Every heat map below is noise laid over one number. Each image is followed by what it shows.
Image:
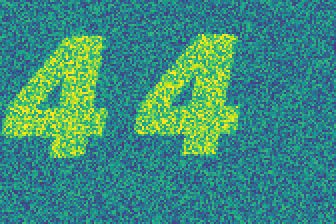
44
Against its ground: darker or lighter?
lighter
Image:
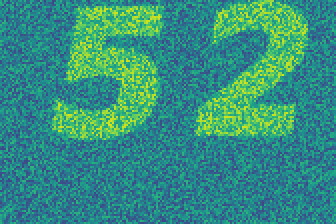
52
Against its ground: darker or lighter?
lighter
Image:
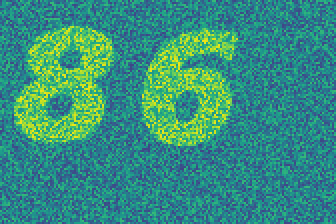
86
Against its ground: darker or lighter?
lighter
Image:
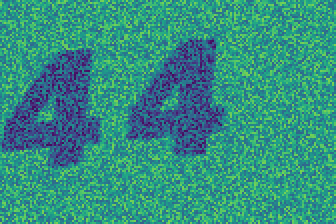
44
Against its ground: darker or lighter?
darker
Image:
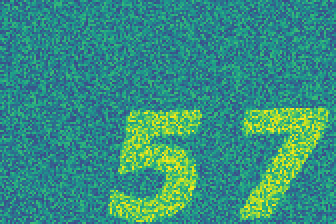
57
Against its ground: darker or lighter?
lighter
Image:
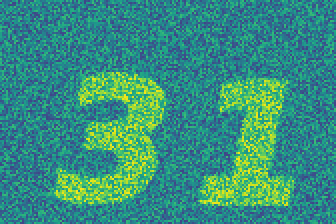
31
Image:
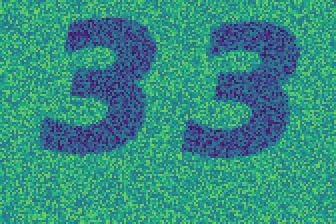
33
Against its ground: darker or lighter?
darker
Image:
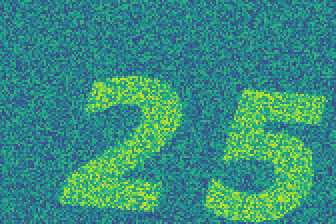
25
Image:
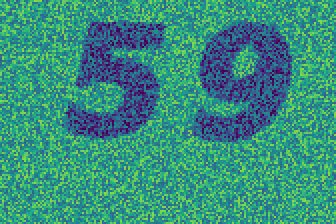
59
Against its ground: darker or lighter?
darker
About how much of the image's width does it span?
two thirds
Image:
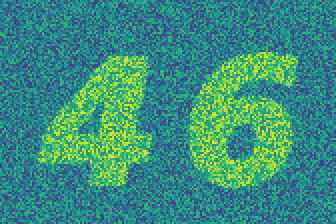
46
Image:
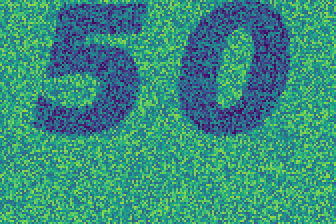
50
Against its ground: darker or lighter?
darker
